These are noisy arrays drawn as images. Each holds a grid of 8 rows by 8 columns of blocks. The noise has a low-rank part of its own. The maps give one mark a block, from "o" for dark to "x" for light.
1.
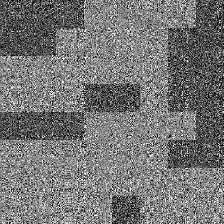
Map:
o o o x x x x o
o o x x x x o o
x x x x x x o o
x x x o o x o o
o o o x x x x o
x x x x x x o o
x x x x x x x x
x x x x o x x x
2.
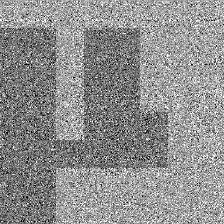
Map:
x x x x x x x x
o o x o o x x x
o o x o o x x x
o o x o o x x x
o o x o o o x x
o o o o o o x x
o o x x x x x x
o o x x x x x x
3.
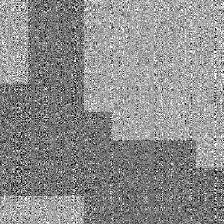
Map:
x o o x x x x x
x o o x x x x x
x o o x x x x x
o o o x x x x x
o o o o x x x x
o o o o o o o x
o o o o o o o o
x x x o o o o o
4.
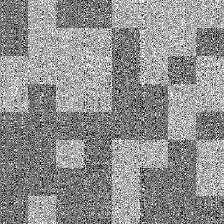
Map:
o x o o x x x x
o x x x o x x o
x x x x o x o x
x o x x o o x x
o o o o o o x o
o o x o x x o x
o o o o x o o x
o x o o x o o o
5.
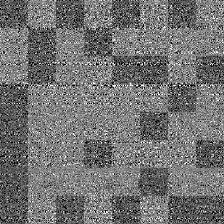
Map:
o x o x o x o x
x o x o x x x x
x o x x o o x o
o x x x x x o x
o x x x x o x x
o x x o x x x o
o x x x x o x x
o x o x o x o o
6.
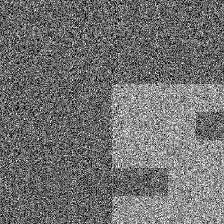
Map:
o o o o o o o o
o o o o o o o o
o o o o o o o o
o o o o x x x x
o o o o x x x o
o o o o x x x x
o o o o o o x x
o o o o x x x x
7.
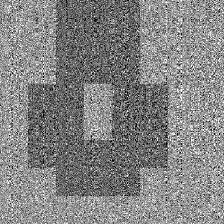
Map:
x x o o o x x x
x x o o o x x x
x x o o o x x x
x o o x o o x x
x o o x o o x x
x o o o o o x x
x x o o o x x x
x x x x x x x x
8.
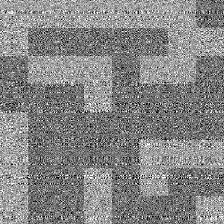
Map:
x x x x x x x o
x o o o o o x x
o x x x o x x o
o o o x o o o o
x o o o o o o o
x o o o o x x x
x o o x o x o o
x o o x o o o x
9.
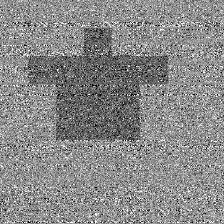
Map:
x x x x x x x x
x x x o x x x x
x o o o o o x x
x x o o o x x x
x x o o o x x x
x x x x x x x x
x x x x x x x x
x x x x x x x x
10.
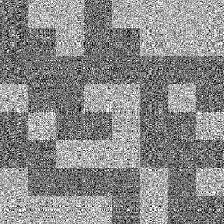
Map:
o x x o x x x x
o o x o o x x x
o o o o o o o o
x o o x x o x o
o x o o x o o x
o o x x x o o o
x o o o o x o x
x x x x o x o o
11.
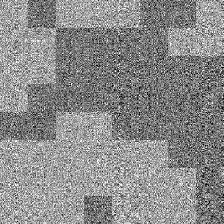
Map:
x o x x x o o x
x x o o o o x x
x x o o o o o o
x o o o o o o o
o o x x o o o o
x x x x x x o o
x x x x x x x o
x x x o x x x o
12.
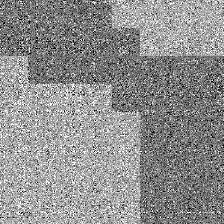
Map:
o o o o x x x x
o o o o o x x x
x o o o o o o o
x x x x o o o o
x x x x x o o o
x x x x x o o o
x x x x x o o o
x x x x x o o o
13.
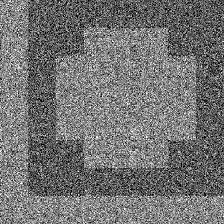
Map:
x o o o o o o o
x o o x x x o o
x o x x x x x o
x o x x x x x o
x o x x x x x o
x o o x x x o o
x o o o o o o o
x x x x x x x x
